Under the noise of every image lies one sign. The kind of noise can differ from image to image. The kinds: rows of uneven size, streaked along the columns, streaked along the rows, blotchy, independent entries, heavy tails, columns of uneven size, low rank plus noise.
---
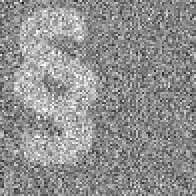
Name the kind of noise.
low rank plus noise
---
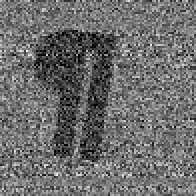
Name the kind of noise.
rows of uneven size
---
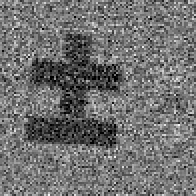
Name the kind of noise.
low rank plus noise
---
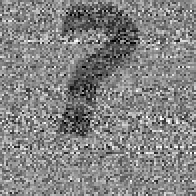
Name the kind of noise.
rows of uneven size
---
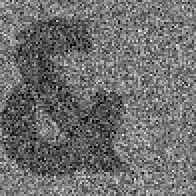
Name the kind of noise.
independent entries
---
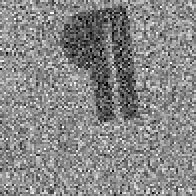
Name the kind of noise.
low rank plus noise
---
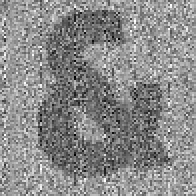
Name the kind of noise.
columns of uneven size
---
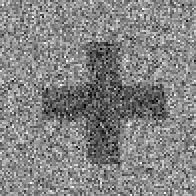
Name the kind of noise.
independent entries
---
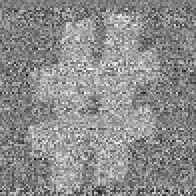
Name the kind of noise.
rows of uneven size
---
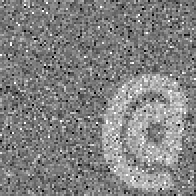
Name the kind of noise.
heavy tails
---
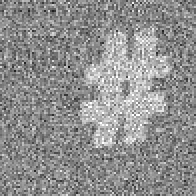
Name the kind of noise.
low rank plus noise
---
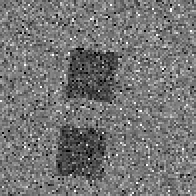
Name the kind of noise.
heavy tails
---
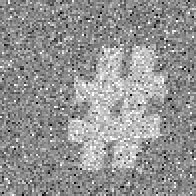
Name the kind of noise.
heavy tails
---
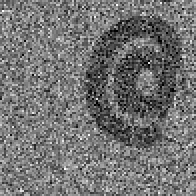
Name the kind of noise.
independent entries
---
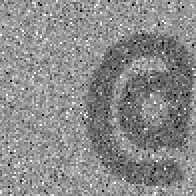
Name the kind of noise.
heavy tails
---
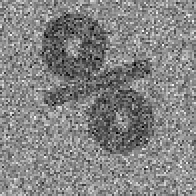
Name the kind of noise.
independent entries
